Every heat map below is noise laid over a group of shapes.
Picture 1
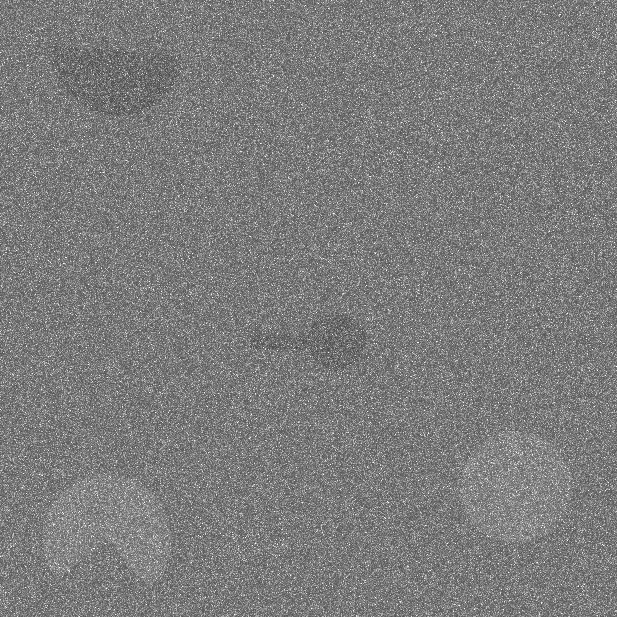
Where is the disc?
bottom right
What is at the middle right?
nothing
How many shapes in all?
4
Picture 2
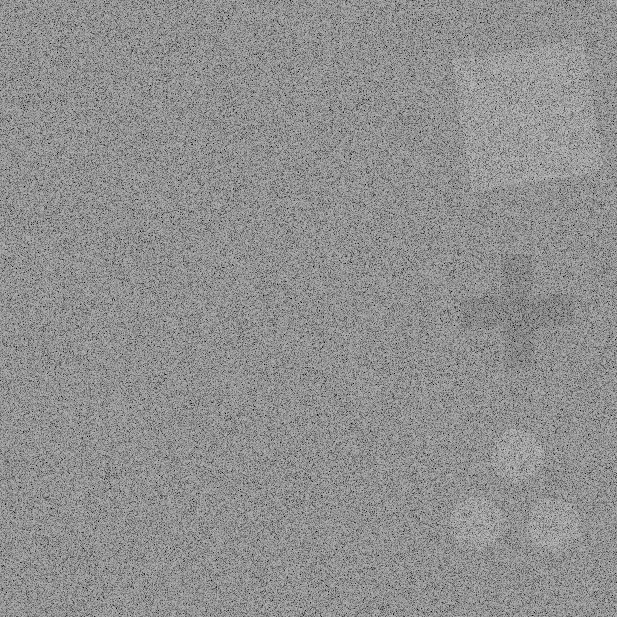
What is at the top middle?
nothing
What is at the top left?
nothing
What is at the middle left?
nothing
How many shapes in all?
3
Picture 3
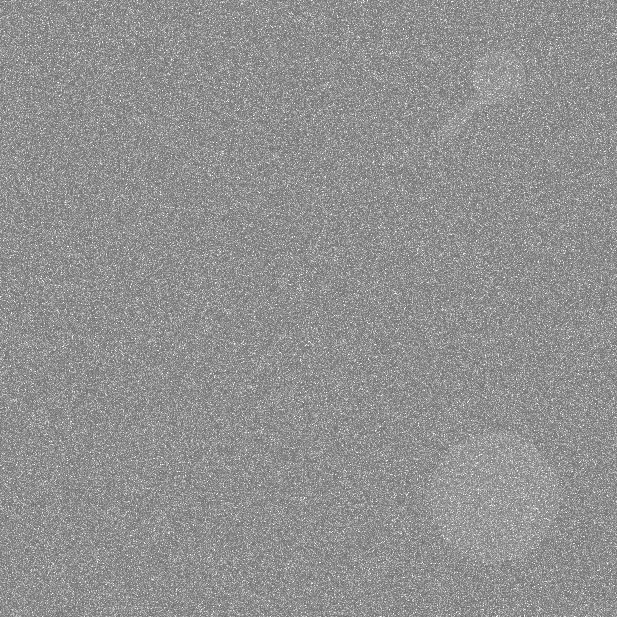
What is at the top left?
nothing
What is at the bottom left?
nothing
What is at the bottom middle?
nothing
